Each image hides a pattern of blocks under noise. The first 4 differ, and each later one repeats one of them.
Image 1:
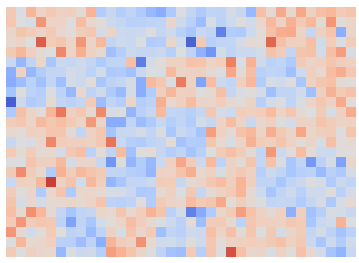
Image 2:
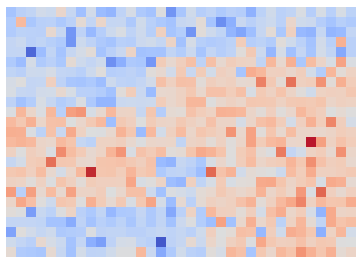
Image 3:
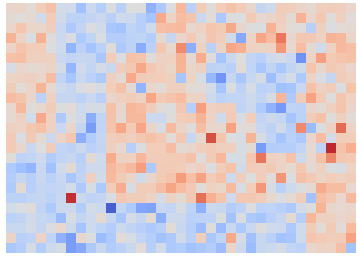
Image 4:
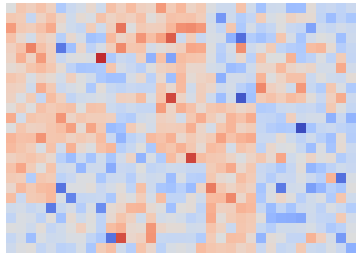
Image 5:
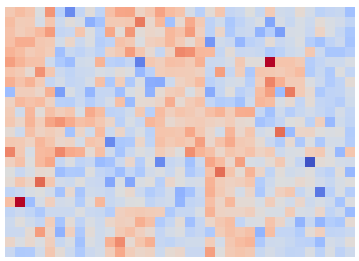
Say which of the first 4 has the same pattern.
4
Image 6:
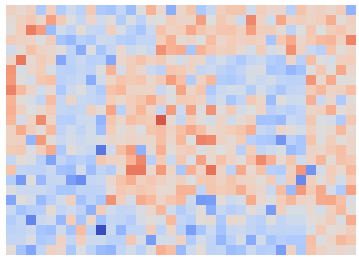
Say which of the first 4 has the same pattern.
3
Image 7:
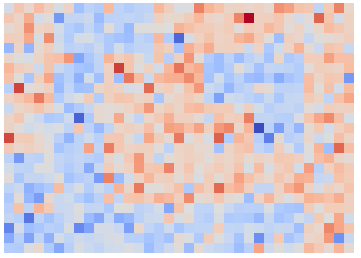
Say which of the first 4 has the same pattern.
3
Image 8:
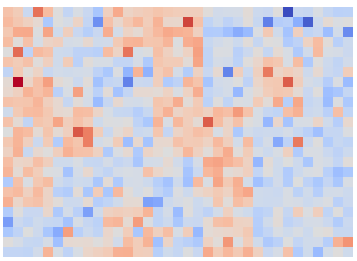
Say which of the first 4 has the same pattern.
4
